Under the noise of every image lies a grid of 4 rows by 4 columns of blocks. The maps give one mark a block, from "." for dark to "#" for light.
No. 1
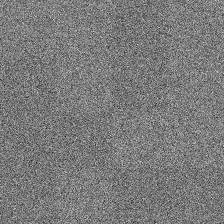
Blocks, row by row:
# # . #
. # . #
. . # #
. # . .
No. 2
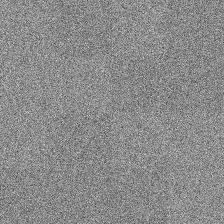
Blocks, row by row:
# . # .
# # . .
# . # #
. . . #
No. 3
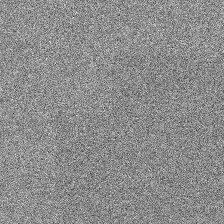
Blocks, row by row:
# # # #
# # . .
# . . .
# . . .
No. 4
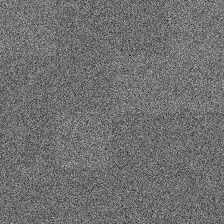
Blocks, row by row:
# . . #
. . # #
. # . .
. . . .
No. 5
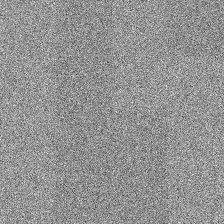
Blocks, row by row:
# . # .
# . # #
# . . #
# . . #
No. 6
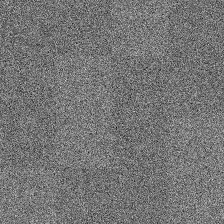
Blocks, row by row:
. . # .
. # . .
. # . #
# . . #
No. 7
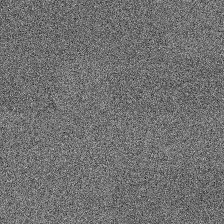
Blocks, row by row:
. . . #
. # . .
# # # #
# # . .
